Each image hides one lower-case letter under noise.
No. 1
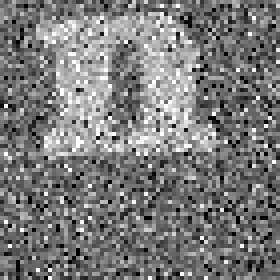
n
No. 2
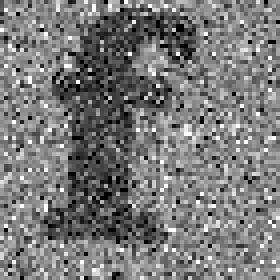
f
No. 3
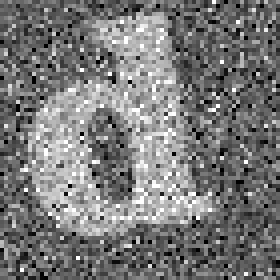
d
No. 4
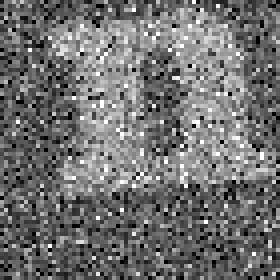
n
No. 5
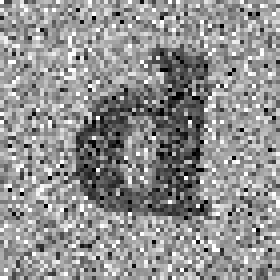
d
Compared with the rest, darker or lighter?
darker
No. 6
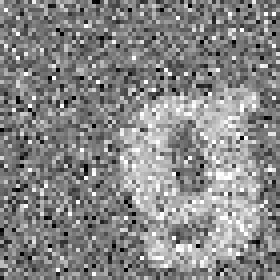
g
